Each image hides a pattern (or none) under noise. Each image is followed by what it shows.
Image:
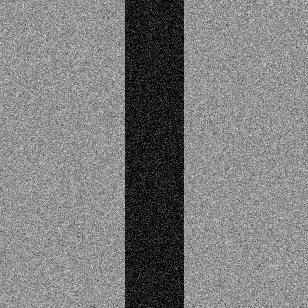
one band of columns
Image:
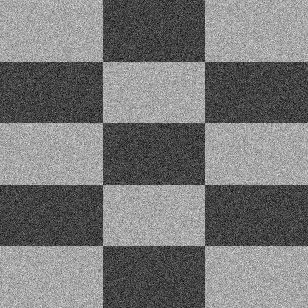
a checkerboard
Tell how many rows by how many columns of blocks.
5 by 3
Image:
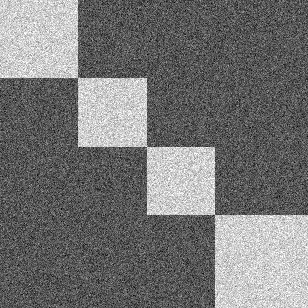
blocks along the diagonal
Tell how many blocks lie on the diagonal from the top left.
4
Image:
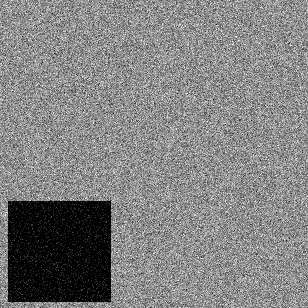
one block
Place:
bottom left
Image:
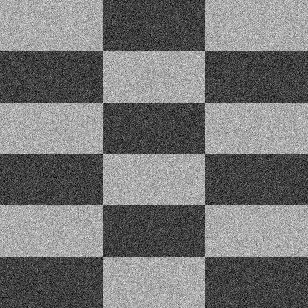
a checkerboard
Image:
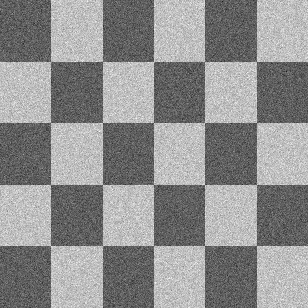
a checkerboard
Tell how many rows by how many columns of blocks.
5 by 6
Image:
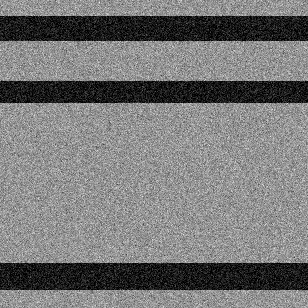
bands of rows
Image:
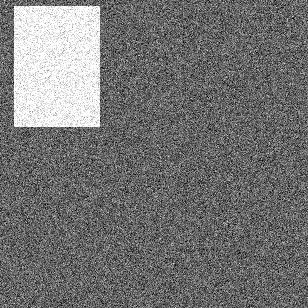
one block
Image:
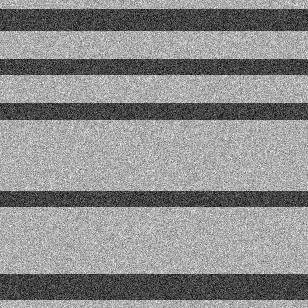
bands of rows
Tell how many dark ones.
5
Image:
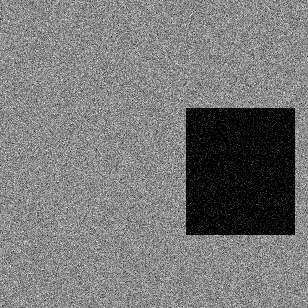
one block
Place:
middle right
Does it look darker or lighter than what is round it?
darker
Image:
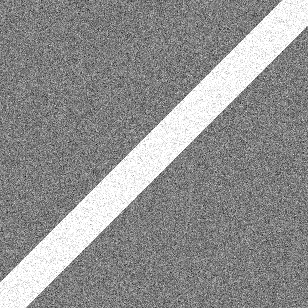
a diagonal band
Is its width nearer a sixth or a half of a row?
a sixth
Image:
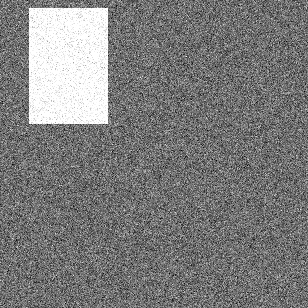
one block
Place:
top left
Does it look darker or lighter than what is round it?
lighter
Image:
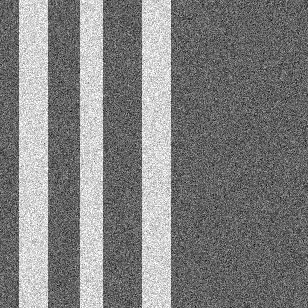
bands of columns
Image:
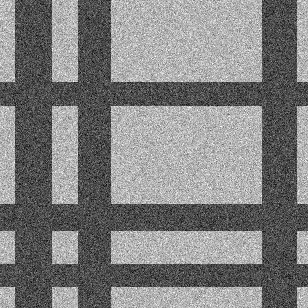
bands of rows crossing bands of columns
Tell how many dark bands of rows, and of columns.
3 and 3
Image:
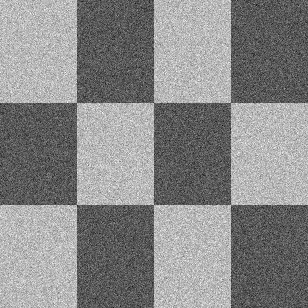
a checkerboard
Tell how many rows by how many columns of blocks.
3 by 4
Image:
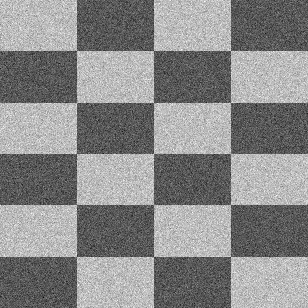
a checkerboard
